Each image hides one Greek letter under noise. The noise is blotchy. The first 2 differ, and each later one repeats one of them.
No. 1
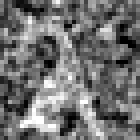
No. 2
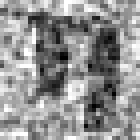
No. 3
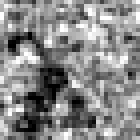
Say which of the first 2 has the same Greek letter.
1
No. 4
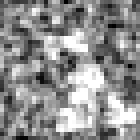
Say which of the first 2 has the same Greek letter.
1
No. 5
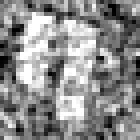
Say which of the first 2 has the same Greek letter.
2
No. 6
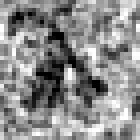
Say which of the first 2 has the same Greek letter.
1
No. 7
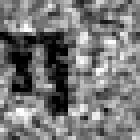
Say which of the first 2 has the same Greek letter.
2
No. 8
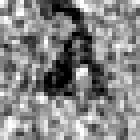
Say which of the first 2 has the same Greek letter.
1
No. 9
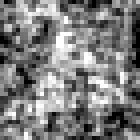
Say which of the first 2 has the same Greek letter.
1
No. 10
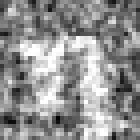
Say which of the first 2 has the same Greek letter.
2
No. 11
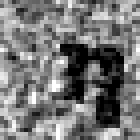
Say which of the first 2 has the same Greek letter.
2
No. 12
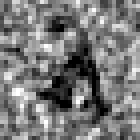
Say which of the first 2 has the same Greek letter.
1
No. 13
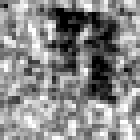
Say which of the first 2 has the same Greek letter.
2
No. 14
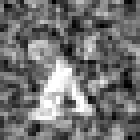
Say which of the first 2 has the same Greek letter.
1
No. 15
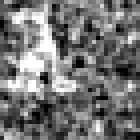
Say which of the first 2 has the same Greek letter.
1
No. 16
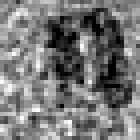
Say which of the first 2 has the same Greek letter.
2
